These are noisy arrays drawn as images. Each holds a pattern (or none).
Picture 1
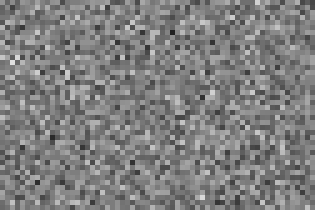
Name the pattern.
only noise
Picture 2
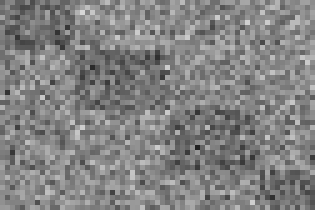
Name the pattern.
blocks along the diagonal
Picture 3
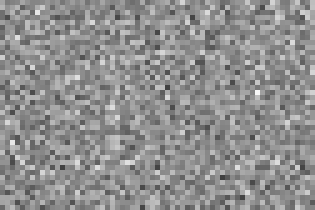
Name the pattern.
only noise
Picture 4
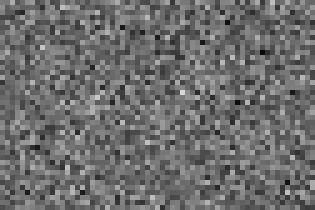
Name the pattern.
only noise
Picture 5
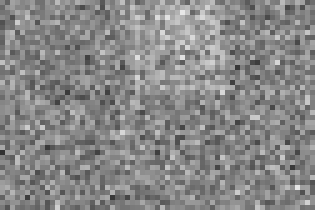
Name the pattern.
one block
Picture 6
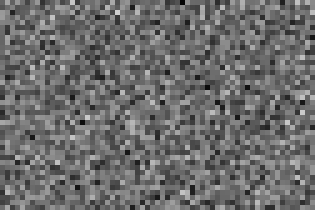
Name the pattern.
only noise
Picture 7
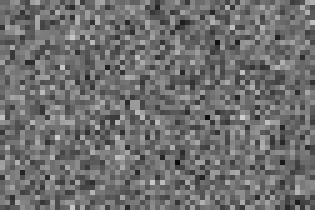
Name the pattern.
only noise
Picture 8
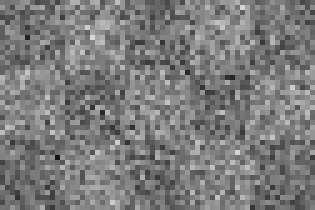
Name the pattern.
a checkerboard
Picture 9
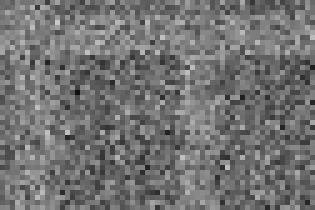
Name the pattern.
bands of rows crossing bands of columns
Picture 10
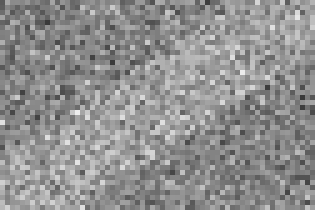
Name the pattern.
a diagonal band
